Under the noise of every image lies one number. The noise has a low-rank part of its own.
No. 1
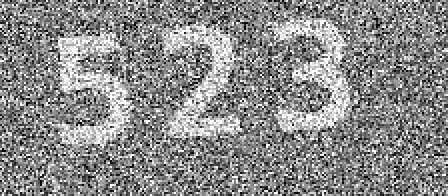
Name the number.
523
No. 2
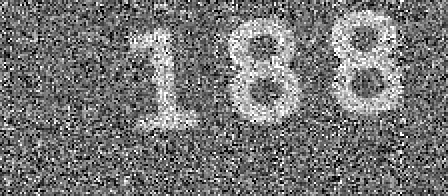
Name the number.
188
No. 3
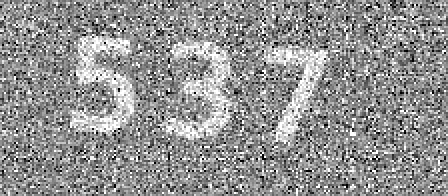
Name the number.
537
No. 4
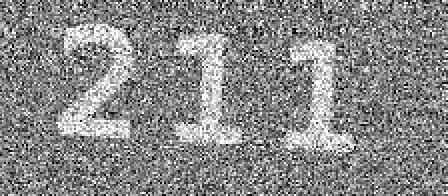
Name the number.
211
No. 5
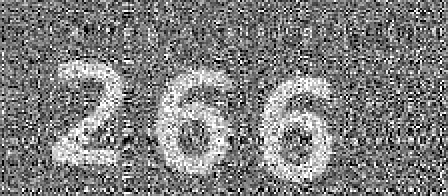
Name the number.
266
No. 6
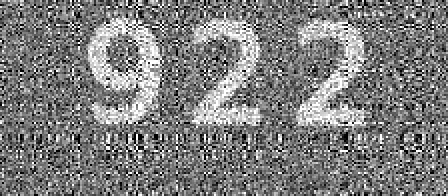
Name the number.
922
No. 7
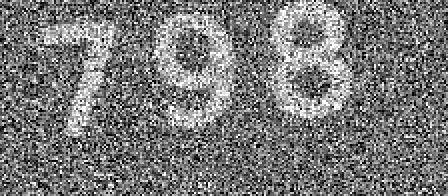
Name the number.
798
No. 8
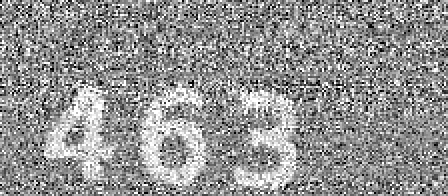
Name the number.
463
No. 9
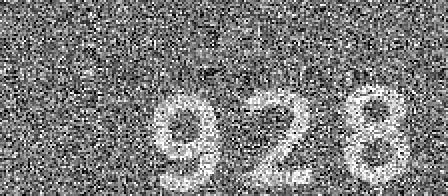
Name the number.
928
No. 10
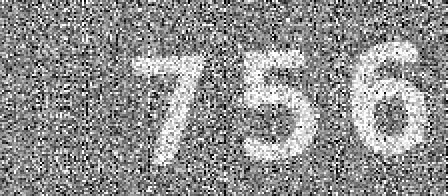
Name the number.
756
